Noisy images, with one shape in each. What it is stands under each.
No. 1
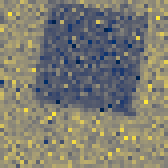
dark square
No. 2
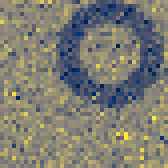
dark ring
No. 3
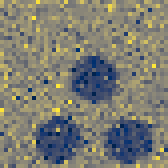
dark three dots
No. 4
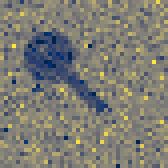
dark lollipop
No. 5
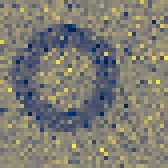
dark ring
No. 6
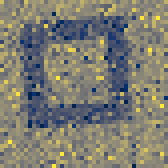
dark square frame
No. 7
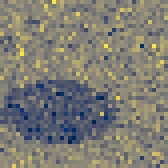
dark ellipse
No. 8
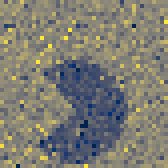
dark disc with a wedge cut out
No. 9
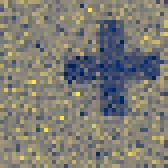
dark cross
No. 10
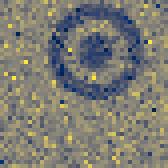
dark bullseye
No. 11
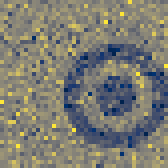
dark bullseye
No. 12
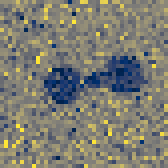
dark dumbbell
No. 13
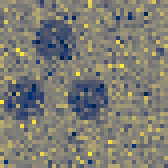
dark three dots
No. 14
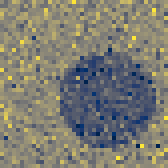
dark disc
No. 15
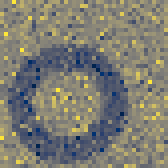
dark ring
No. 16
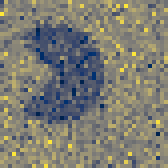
dark disc with a wedge cut out
